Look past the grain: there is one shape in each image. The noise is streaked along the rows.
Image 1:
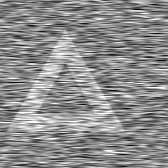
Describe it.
light triangle frame
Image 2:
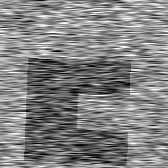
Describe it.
dark square with a notch
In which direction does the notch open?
right
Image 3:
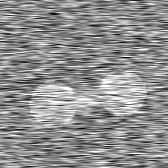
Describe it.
light dumbbell
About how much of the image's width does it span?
two thirds
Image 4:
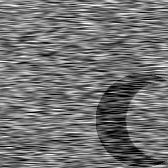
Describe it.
dark crescent
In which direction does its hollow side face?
right
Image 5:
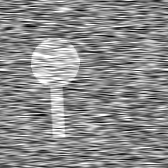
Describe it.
light lollipop
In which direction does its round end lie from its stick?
up
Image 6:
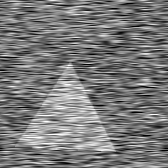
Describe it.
light triangle
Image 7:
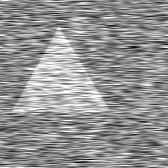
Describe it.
light triangle
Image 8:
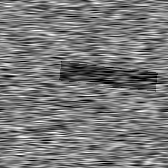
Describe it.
dark bar
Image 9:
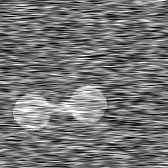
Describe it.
light dumbbell
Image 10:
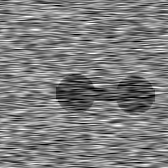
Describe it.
dark dumbbell
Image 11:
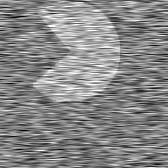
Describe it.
light disc with a wedge cut out
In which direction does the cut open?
left
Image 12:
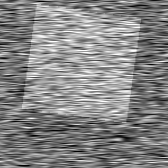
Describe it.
light square
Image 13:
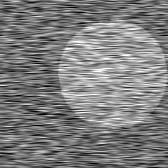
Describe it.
light disc
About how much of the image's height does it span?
two thirds
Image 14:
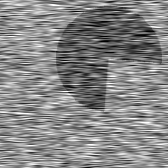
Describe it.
dark disc with a wedge cut out
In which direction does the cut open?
down and right
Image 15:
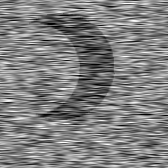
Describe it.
dark crescent
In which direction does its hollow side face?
left
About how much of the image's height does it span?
two thirds
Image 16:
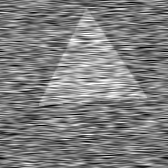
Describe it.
light triangle
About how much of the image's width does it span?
two thirds
